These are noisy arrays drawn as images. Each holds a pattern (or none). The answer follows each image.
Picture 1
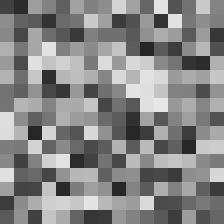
only noise
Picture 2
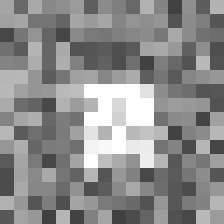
one block
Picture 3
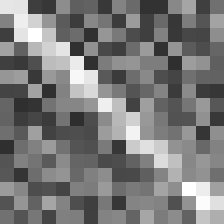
a diagonal band
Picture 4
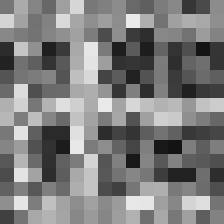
bands of rows crossing bands of columns
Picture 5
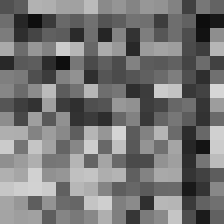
bands of rows crossing bands of columns
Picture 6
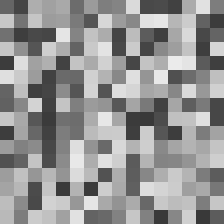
only noise
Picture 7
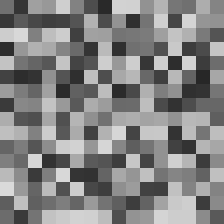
only noise
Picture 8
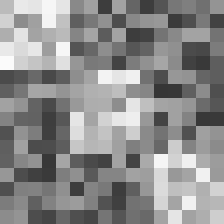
blocks along the diagonal
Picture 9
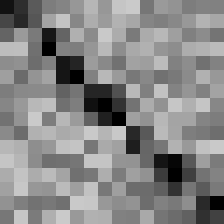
blocks along the diagonal
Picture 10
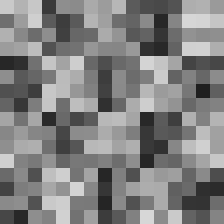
a checkerboard
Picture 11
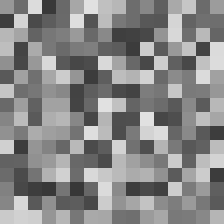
only noise
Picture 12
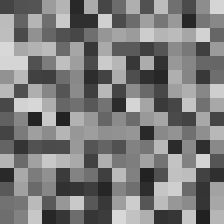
only noise
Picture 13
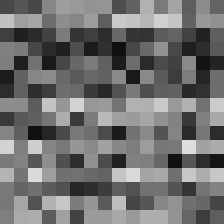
bands of rows
